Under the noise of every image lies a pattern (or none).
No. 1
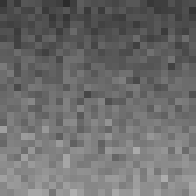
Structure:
a smooth slope
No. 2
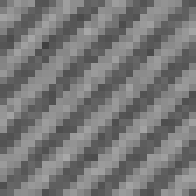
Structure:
diagonal stripes
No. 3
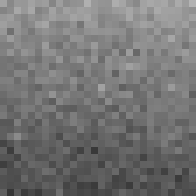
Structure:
a smooth slope
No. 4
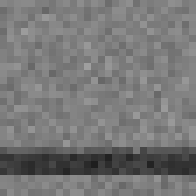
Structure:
one horizontal stripe
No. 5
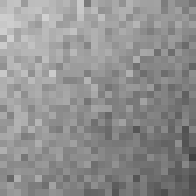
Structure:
a smooth slope
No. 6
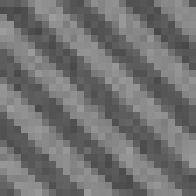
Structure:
diagonal stripes
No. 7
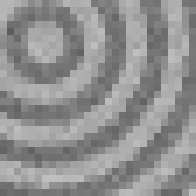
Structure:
rings round one point
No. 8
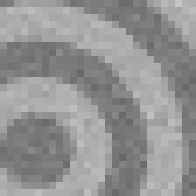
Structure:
rings round one point
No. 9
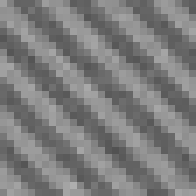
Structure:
diagonal stripes
